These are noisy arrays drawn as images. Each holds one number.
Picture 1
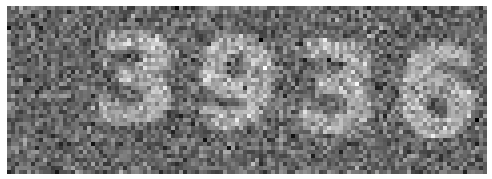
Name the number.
3936
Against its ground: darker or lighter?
lighter
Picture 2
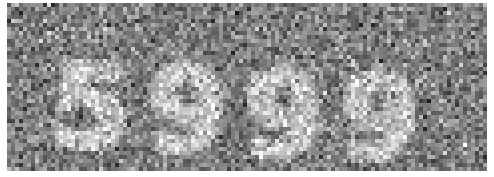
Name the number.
5999
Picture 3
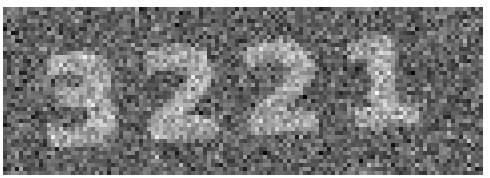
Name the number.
3221
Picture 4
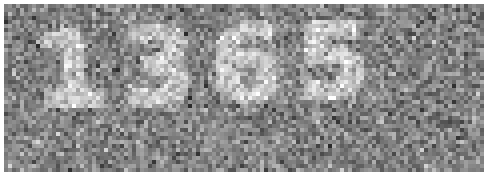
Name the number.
1365
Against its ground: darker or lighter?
lighter
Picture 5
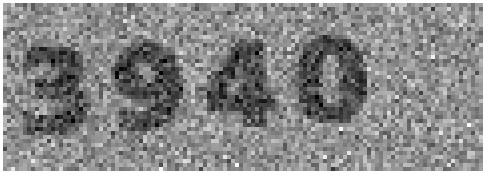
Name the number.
3940
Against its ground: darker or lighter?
darker
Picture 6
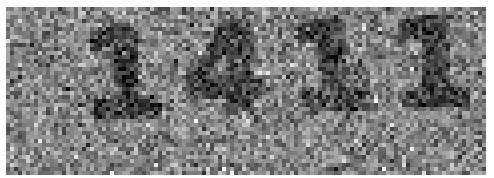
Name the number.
1411
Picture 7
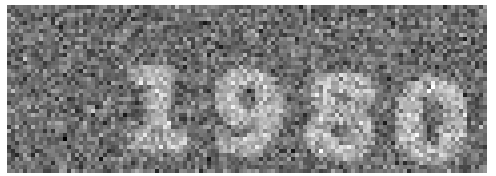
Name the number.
1980
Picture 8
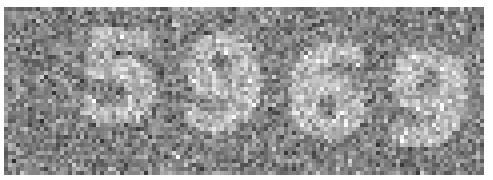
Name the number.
5969
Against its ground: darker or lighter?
lighter
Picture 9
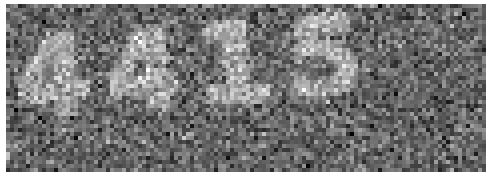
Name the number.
4415
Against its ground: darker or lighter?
lighter
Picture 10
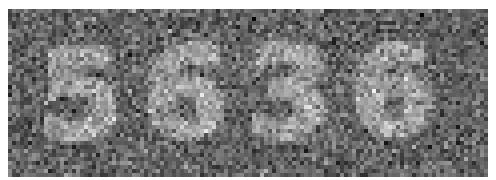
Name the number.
5636
